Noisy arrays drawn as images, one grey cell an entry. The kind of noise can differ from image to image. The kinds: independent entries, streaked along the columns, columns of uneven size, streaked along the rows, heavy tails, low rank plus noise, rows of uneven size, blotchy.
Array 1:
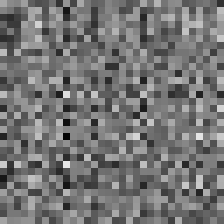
low rank plus noise
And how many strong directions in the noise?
one
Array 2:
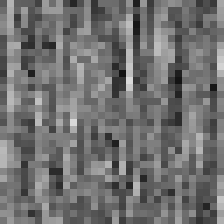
streaked along the columns
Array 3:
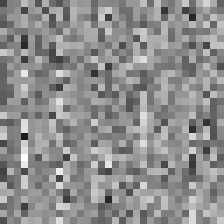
columns of uneven size
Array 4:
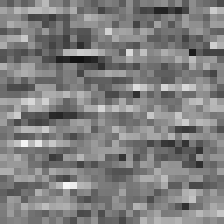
streaked along the rows
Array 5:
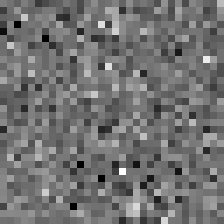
heavy tails
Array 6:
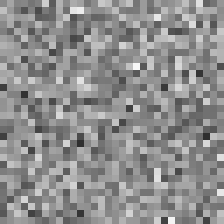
independent entries
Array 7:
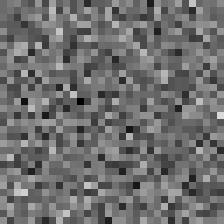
independent entries
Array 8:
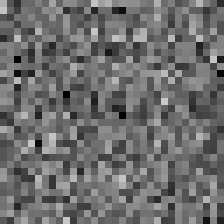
low rank plus noise
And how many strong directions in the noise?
three or four
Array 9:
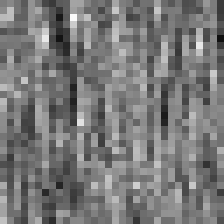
streaked along the columns
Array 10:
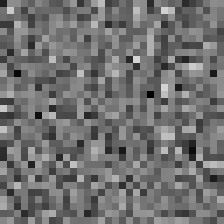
low rank plus noise
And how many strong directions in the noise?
three or four
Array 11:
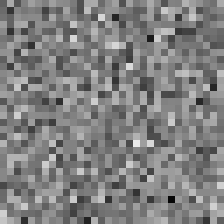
independent entries
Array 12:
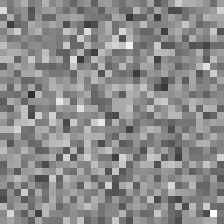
independent entries
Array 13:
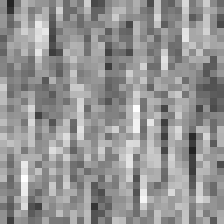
streaked along the columns
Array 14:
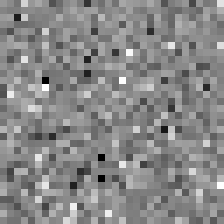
heavy tails
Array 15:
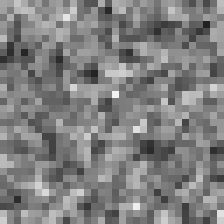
blotchy
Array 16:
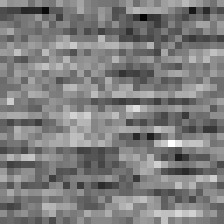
streaked along the rows
